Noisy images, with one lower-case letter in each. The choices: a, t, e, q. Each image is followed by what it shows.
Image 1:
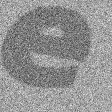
e
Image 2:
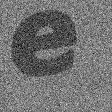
e
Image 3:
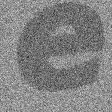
e
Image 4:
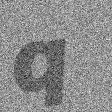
q
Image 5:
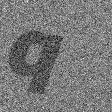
q
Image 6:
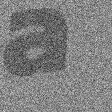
a
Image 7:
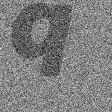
q
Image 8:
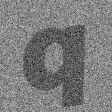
q
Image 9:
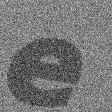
e
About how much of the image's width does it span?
two thirds
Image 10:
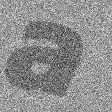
a
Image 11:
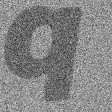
q
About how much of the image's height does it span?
nearly all
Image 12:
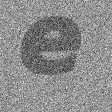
e
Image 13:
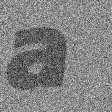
a
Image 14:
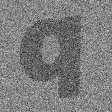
q
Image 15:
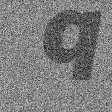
q
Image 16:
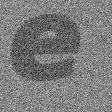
e
